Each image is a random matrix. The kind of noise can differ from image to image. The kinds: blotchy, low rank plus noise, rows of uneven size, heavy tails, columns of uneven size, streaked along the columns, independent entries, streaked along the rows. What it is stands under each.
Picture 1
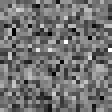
low rank plus noise
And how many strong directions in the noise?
five to eight
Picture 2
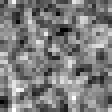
blotchy
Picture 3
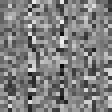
columns of uneven size
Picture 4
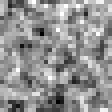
blotchy
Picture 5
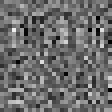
low rank plus noise
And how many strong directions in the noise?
one
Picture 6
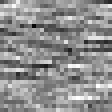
streaked along the rows
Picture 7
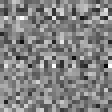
low rank plus noise
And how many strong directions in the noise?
one
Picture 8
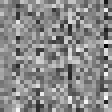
columns of uneven size
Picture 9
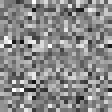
low rank plus noise
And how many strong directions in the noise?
two
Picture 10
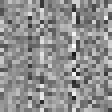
columns of uneven size
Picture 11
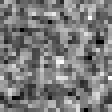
blotchy
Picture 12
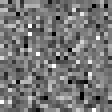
heavy tails
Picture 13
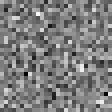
independent entries
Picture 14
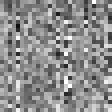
columns of uneven size
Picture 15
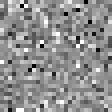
heavy tails
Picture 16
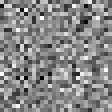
low rank plus noise
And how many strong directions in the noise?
two
